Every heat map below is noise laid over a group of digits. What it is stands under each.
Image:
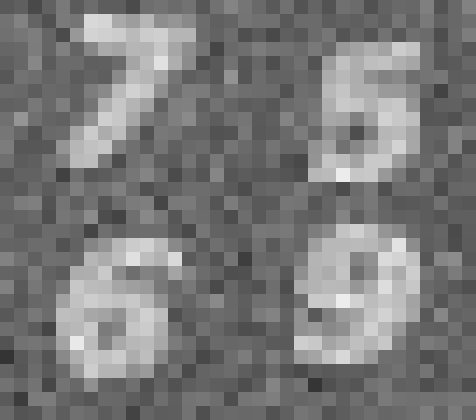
top left: 7; top right: 5; bottom left: 6; bottom right: 9
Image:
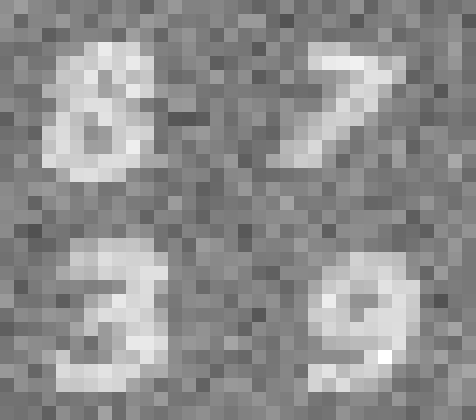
top left: 8; top right: 7; bottom left: 3; bottom right: 9
